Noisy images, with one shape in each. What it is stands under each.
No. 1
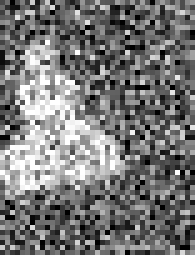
light chess pawn
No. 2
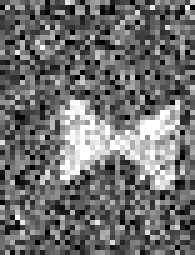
light bow tie
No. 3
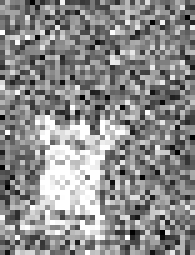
light chess rook
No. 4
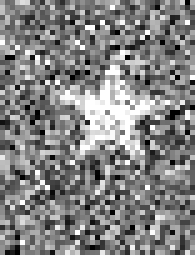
light star
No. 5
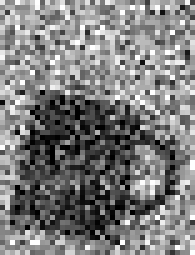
dark cup
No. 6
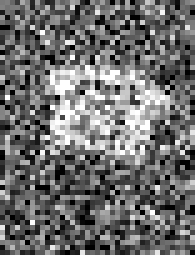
light telephone
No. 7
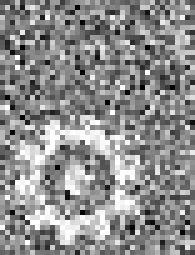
light gear
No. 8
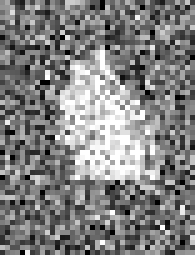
light chess knight
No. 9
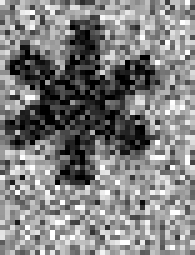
dark asterisk
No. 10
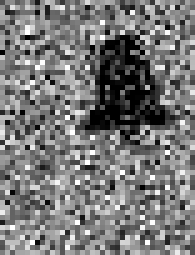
dark bell
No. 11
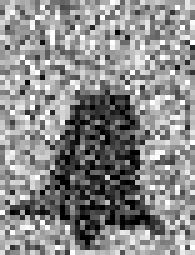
dark bell
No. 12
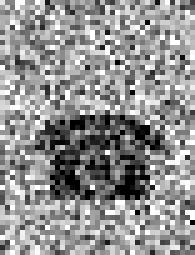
dark telephone
